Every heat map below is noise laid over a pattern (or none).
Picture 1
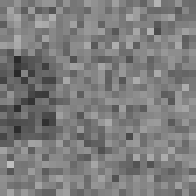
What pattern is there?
one block
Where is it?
middle left
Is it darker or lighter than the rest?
darker
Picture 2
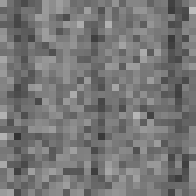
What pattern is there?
bands of columns
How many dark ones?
3
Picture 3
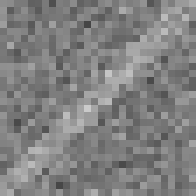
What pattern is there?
a diagonal band
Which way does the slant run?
bottom left to top right
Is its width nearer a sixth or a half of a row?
a sixth
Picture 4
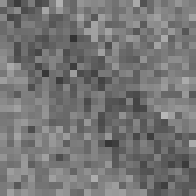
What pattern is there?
a diagonal band
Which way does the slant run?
top left to bottom right
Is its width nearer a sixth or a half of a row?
a half
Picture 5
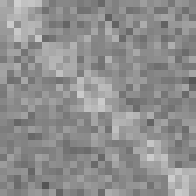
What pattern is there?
blocks along the diagonal
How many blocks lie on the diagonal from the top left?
6
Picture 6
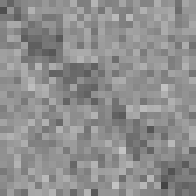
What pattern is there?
blocks along the diagonal
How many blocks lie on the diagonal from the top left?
6
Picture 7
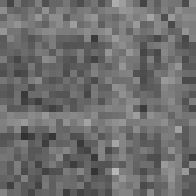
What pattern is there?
bands of rows crossing bands of columns
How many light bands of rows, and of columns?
2 and 2
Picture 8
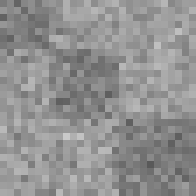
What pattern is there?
blocks along the diagonal
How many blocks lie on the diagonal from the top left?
3
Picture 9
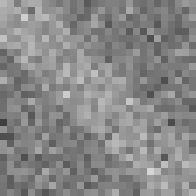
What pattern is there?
a diagonal band
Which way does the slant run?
top left to bottom right
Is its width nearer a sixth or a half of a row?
a half
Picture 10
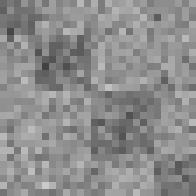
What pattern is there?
blocks along the diagonal
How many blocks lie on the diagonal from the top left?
4
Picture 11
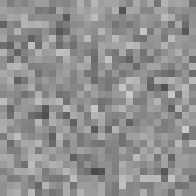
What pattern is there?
only noise
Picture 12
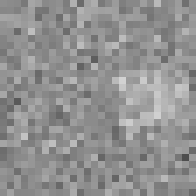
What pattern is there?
one block
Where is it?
middle right
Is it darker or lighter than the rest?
lighter
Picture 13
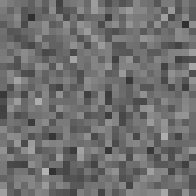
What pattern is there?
only noise
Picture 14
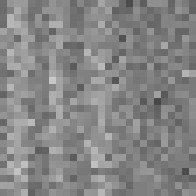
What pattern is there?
bands of columns
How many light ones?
3
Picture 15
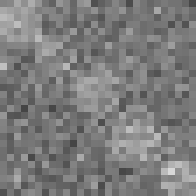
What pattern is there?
blocks along the diagonal
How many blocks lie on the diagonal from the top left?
5
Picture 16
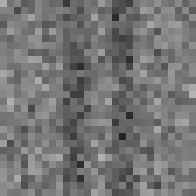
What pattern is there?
bands of columns
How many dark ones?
2
